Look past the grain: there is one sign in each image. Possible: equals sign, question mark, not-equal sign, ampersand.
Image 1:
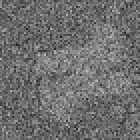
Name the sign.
not-equal sign
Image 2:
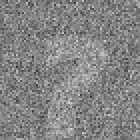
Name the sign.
question mark
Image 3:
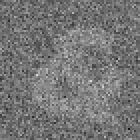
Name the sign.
ampersand
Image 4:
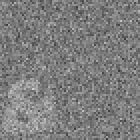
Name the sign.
ampersand
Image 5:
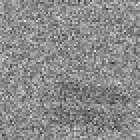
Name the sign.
equals sign
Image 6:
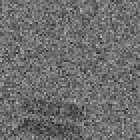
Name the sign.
equals sign
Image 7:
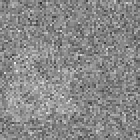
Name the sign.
ampersand
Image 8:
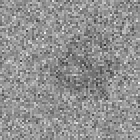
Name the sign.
ampersand
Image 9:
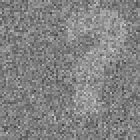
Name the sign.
question mark
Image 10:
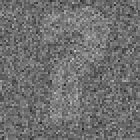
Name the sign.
question mark
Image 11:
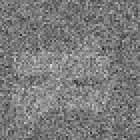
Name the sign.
not-equal sign
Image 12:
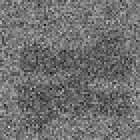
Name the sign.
not-equal sign
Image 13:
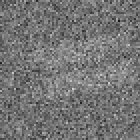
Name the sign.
equals sign
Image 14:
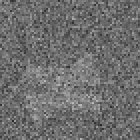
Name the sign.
not-equal sign
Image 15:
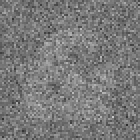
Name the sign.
ampersand
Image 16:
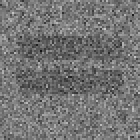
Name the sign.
equals sign
